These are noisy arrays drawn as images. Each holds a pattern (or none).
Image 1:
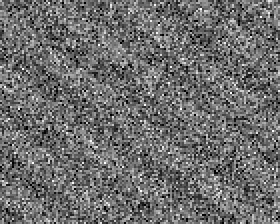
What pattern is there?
diagonal stripes
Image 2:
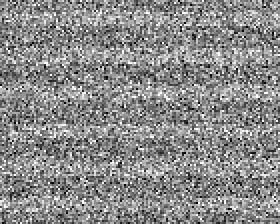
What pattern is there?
horizontal stripes
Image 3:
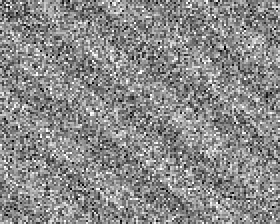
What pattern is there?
diagonal stripes
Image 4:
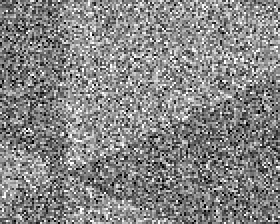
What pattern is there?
spokes from one point
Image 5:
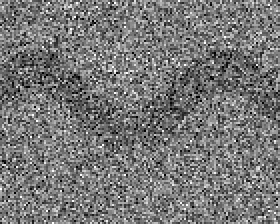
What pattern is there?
a wavy band
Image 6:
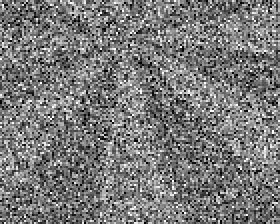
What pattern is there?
spokes from one point
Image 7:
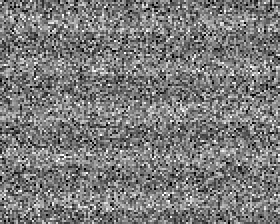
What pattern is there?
horizontal stripes
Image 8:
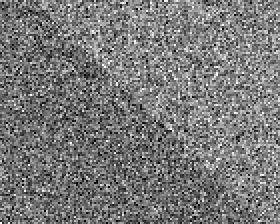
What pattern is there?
a sharp edge
